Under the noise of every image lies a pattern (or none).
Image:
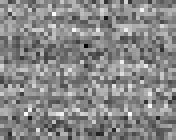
bands of rows
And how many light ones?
5
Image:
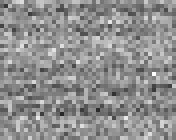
bands of rows
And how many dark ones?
5
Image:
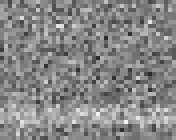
one band of rows
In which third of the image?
bottom
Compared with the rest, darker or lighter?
lighter
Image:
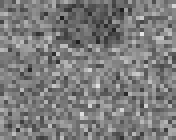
one block
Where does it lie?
top middle
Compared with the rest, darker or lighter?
darker
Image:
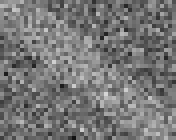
a diagonal band
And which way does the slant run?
top left to bottom right
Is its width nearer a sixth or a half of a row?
a half
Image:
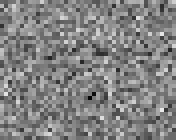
only noise
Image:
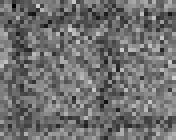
bands of rows crossing bands of columns
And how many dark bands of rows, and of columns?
2 and 2
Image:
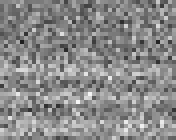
bands of rows
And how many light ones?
3
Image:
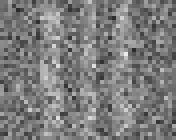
bands of columns
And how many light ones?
3
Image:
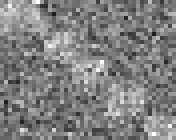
blocks along the diagonal
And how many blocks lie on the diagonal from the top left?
5
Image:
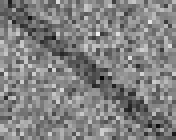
a diagonal band
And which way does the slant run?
top left to bottom right
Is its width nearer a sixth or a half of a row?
a sixth
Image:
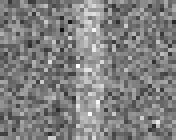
one band of columns
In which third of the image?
middle
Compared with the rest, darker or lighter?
lighter
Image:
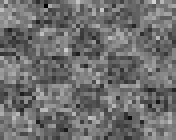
a checkerboard
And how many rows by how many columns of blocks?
5 by 5
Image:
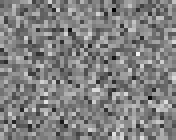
only noise
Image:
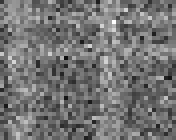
bands of rows crossing bands of columns
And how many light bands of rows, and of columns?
2 and 2
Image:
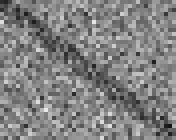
a diagonal band
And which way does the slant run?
top left to bottom right
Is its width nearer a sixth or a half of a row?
a sixth
